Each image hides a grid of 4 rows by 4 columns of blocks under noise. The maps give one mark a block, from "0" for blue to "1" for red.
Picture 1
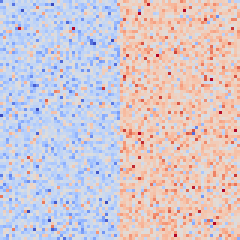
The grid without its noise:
0 0 1 1
0 0 1 1
0 0 1 1
0 0 1 1
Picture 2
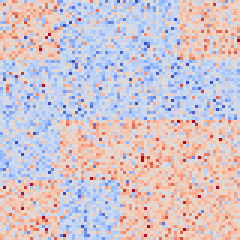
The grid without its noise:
1 0 0 1
0 0 0 0
0 1 1 1
1 0 1 1
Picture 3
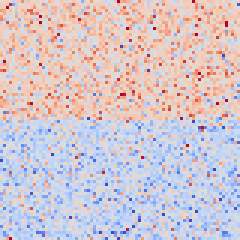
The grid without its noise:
1 1 1 1
1 1 1 1
0 0 0 0
0 0 0 0
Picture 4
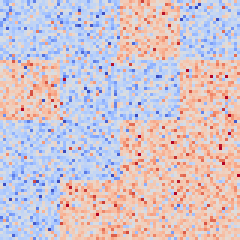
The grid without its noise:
0 0 1 0
1 0 0 1
0 0 1 1
0 1 1 1
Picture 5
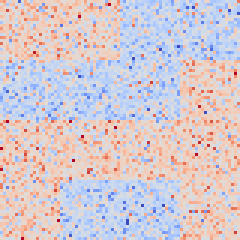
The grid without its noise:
1 1 0 0
0 0 0 1
1 1 1 1
1 0 0 1
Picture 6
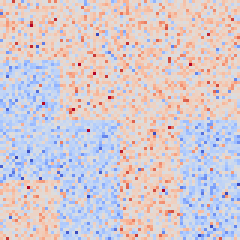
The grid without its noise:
1 1 1 1
0 1 1 1
0 0 1 0
1 0 1 0
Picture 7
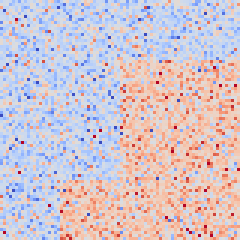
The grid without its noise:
0 0 0 0
0 0 1 1
0 0 1 1
0 1 1 1
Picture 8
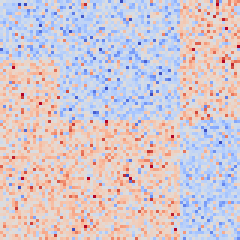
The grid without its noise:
0 0 0 1
1 0 0 1
1 1 1 0
1 1 1 0
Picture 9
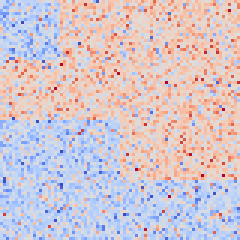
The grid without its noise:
0 1 1 1
1 1 1 1
0 0 1 1
0 0 0 0
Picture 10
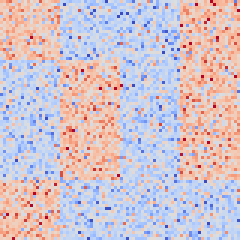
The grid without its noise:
1 0 0 1
0 1 0 1
0 1 0 1
1 0 0 0
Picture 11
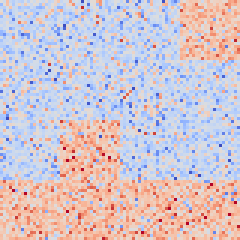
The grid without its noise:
0 0 0 1
0 0 0 0
0 1 0 0
1 1 1 1
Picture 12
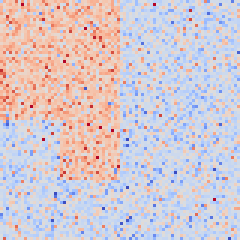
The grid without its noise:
1 1 0 0
1 1 0 0
0 1 0 0
0 0 0 0
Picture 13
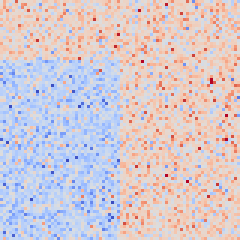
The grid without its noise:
1 1 1 1
0 0 1 1
0 0 1 1
0 0 1 1
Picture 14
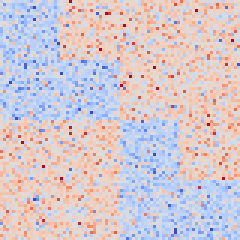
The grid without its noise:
0 1 1 1
0 0 1 1
1 1 0 1
1 1 0 0
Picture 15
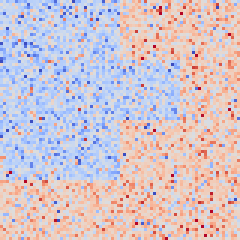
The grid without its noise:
0 0 1 1
0 0 0 1
0 0 1 1
1 1 1 1
